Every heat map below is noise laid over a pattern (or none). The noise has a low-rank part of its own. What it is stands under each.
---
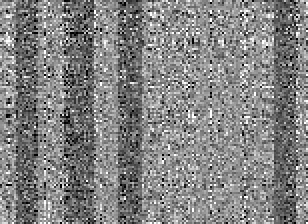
bands of columns
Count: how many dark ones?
4
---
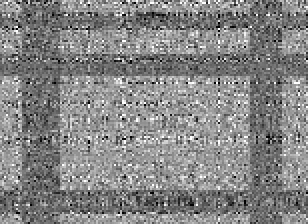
bands of rows crossing bands of columns
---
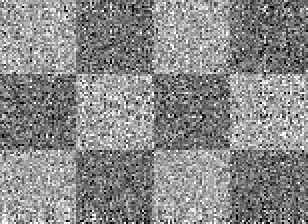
a checkerboard
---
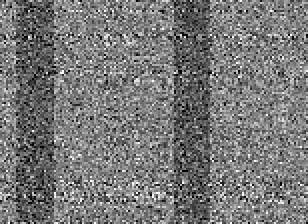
bands of columns
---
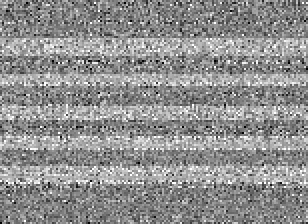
bands of rows
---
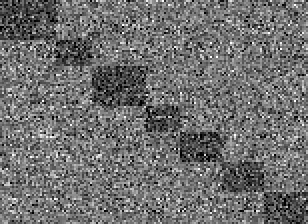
blocks along the diagonal
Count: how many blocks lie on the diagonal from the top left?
7
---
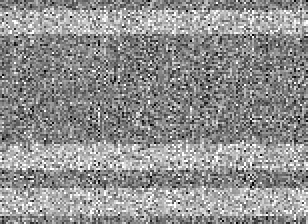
bands of rows
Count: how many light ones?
3
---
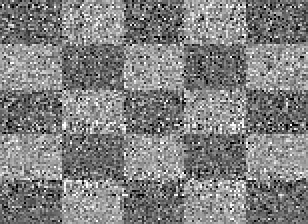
a checkerboard
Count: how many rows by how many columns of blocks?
5 by 5
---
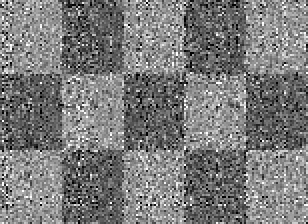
a checkerboard
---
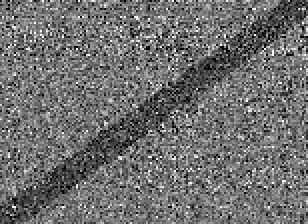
a diagonal band
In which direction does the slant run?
bottom left to top right
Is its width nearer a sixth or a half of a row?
a sixth
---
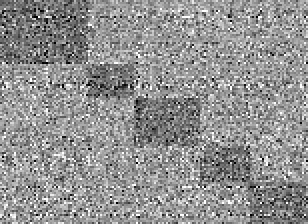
blocks along the diagonal
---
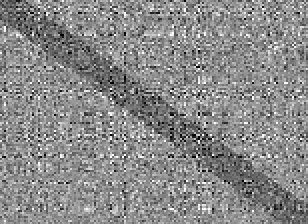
a diagonal band
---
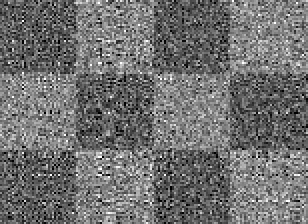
a checkerboard
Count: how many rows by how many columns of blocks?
3 by 4
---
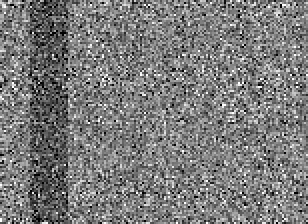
one band of columns
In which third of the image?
left
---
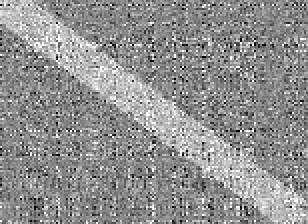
a diagonal band
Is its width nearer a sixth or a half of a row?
a sixth
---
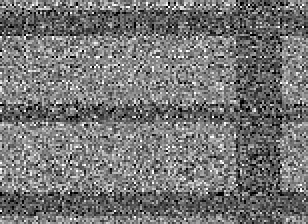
bands of rows crossing bands of columns
